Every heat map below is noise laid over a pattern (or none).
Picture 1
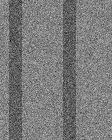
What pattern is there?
bands of columns
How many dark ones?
2
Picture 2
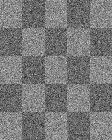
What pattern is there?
a checkerboard
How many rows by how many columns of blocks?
5 by 5
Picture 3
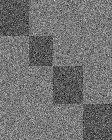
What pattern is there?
blocks along the diagonal
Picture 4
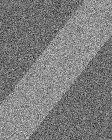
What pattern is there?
a diagonal band
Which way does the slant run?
bottom left to top right
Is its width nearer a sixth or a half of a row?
a half
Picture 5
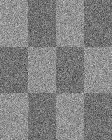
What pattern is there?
a checkerboard
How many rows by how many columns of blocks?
3 by 4
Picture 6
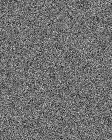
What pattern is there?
only noise
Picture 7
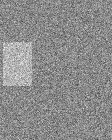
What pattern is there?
one block
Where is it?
middle left
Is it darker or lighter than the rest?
lighter
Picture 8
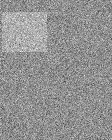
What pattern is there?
one block
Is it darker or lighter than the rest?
lighter
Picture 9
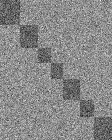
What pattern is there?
blocks along the diagonal
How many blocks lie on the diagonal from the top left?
7
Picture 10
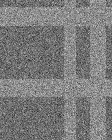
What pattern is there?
bands of rows crossing bands of columns
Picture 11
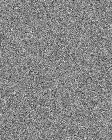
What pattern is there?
only noise
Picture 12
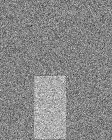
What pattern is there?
one block
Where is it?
bottom middle
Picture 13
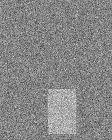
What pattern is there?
one block
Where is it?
bottom middle
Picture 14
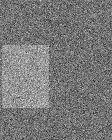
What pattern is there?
one block
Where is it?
middle left
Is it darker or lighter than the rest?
lighter
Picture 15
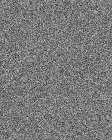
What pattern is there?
only noise
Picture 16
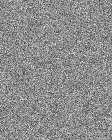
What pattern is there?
only noise
